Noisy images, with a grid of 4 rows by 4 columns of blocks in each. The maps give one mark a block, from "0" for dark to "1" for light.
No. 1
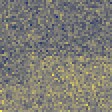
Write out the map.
0 0 0 0
0 0 0 0
0 1 1 1
1 1 1 1
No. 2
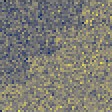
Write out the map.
0 0 0 1
0 0 1 1
0 1 1 1
1 1 1 1
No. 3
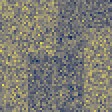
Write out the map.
1 1 0 0
1 1 0 1
1 0 0 1
1 0 0 1
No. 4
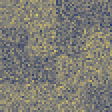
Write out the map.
1 1 0 0
0 1 0 1
0 0 1 1
1 1 1 0
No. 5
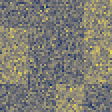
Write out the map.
0 0 0 1
1 0 0 1
1 0 0 1
0 0 1 0
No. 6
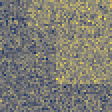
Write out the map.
0 1 1 1
0 0 1 1
0 0 1 1
0 0 0 0
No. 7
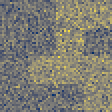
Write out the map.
0 0 1 1
0 0 1 0
0 1 1 1
0 0 0 1
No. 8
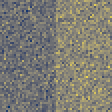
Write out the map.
0 0 1 1
0 0 1 1
0 0 1 1
0 0 1 1
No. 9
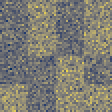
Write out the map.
0 1 0 1
0 1 0 1
0 0 1 0
1 0 1 1
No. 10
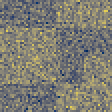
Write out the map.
0 0 1 1
1 1 0 0
1 1 0 1
0 0 1 1
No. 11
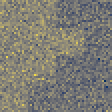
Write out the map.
1 1 0 0
1 1 1 0
1 1 0 0
1 0 0 0
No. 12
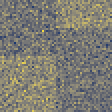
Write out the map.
0 0 1 1
0 0 0 0
1 1 0 0
1 1 0 0
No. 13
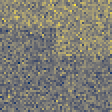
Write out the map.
1 1 1 1
0 0 1 1
0 0 0 0
0 0 0 0
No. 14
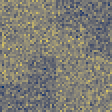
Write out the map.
1 1 0 0
1 1 1 0
1 0 1 1
0 0 1 1
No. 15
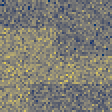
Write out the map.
0 0 0 0
1 1 0 0
1 1 1 1
1 0 0 0
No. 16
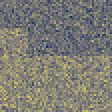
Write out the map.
0 0 0 0
1 0 0 0
1 1 1 1
1 1 1 1
